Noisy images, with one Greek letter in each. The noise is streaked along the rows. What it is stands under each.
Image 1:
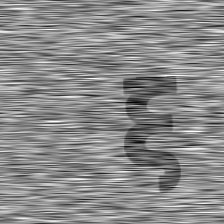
xi
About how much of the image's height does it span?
half
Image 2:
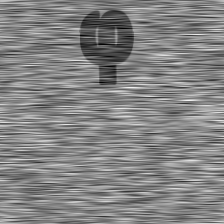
phi
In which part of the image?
top middle
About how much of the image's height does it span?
a third
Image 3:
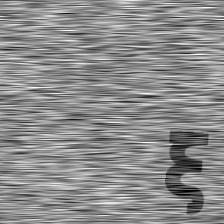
xi
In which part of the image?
bottom right
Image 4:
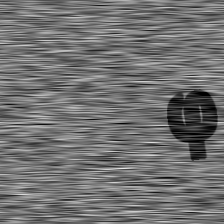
phi
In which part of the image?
middle right
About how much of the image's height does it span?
a third
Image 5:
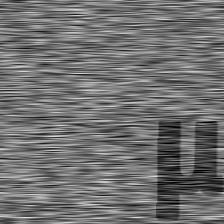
mu
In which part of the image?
bottom right
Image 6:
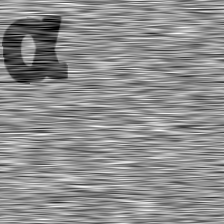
alpha
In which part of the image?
top left
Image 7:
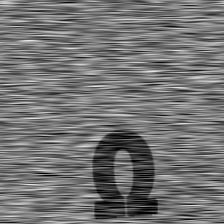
omega
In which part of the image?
bottom middle
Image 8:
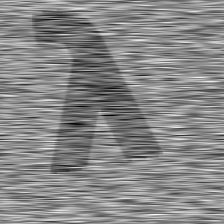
lambda
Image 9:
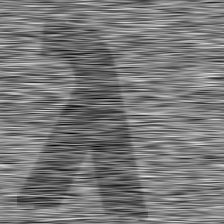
lambda
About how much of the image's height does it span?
nearly all
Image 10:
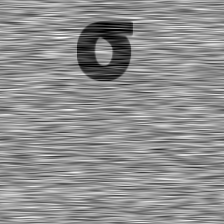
sigma
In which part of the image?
top middle
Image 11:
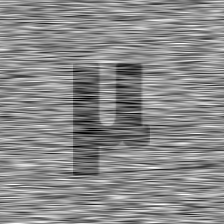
mu
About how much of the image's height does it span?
half
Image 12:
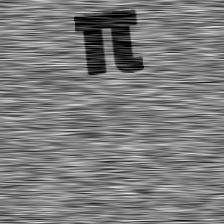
pi
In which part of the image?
top middle
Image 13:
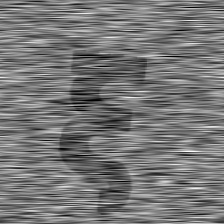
xi
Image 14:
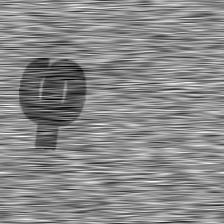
phi
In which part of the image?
middle left
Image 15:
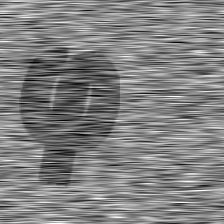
phi
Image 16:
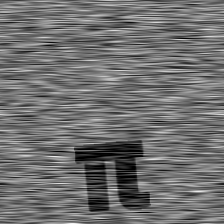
pi
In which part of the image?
bottom middle
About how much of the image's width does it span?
a third
